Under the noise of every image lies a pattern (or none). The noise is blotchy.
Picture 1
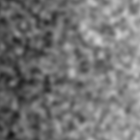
a smooth slope
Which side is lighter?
right
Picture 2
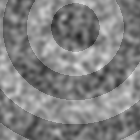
rings round one point
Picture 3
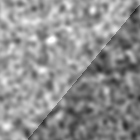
a sharp edge
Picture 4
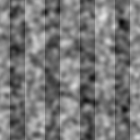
vertical stripes
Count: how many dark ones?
4
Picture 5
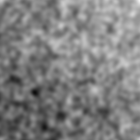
a smooth slope
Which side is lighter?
top right
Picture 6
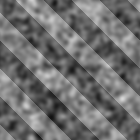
diagonal stripes
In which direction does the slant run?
top left to bottom right
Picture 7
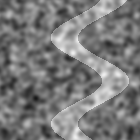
a wavy band
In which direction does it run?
top to bottom
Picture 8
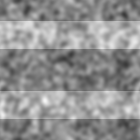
horizontal stripes
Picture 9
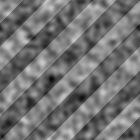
diagonal stripes
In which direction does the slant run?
bottom left to top right
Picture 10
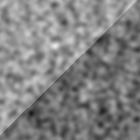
a sharp edge
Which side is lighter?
top left
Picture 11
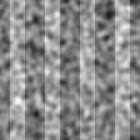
vertical stripes
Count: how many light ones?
4
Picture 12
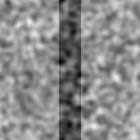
one vertical stripe
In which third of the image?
middle
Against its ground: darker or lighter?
darker
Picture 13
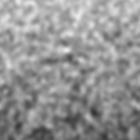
a smooth slope
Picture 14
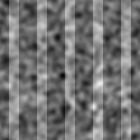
vertical stripes
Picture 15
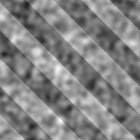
diagonal stripes
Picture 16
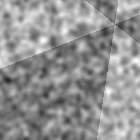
spokes from one point
